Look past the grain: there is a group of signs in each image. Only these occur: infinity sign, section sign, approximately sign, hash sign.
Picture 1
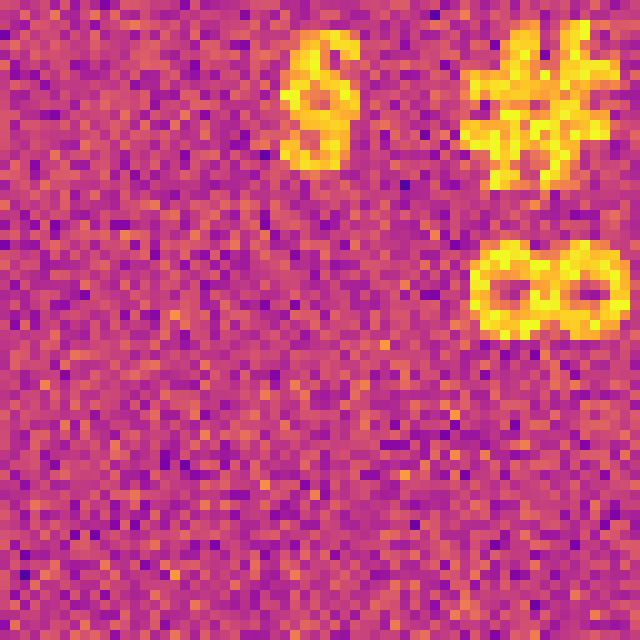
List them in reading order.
top middle: section sign; top right: hash sign; middle right: infinity sign
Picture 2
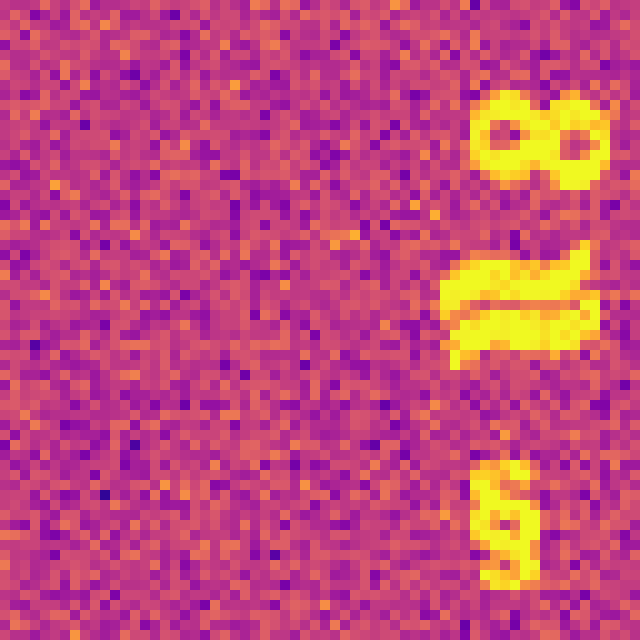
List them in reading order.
top right: infinity sign; middle right: approximately sign; bottom right: section sign
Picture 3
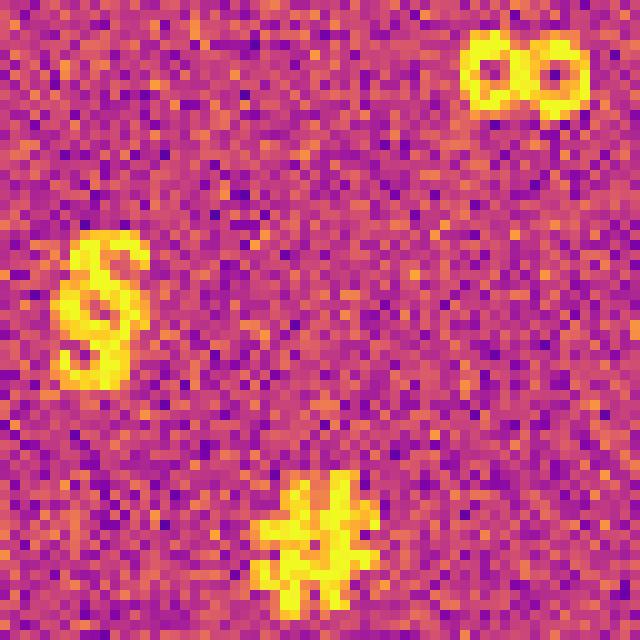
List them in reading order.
top right: infinity sign; middle left: section sign; bottom middle: hash sign
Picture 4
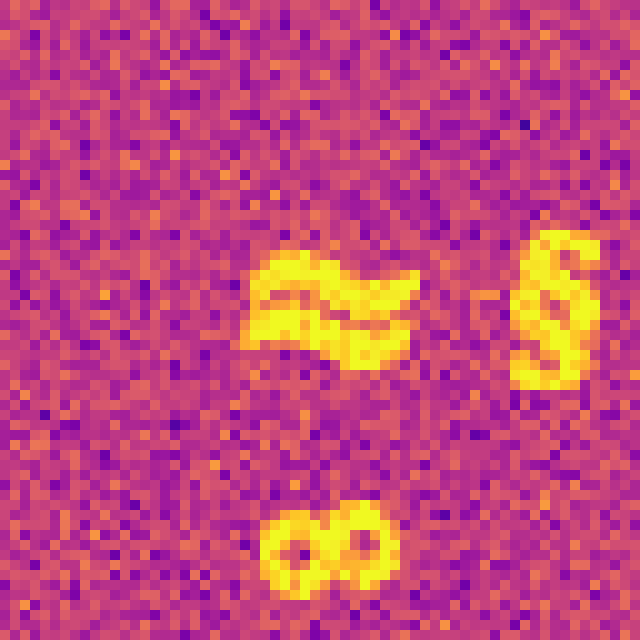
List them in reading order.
centre: approximately sign; middle right: section sign; bottom middle: infinity sign
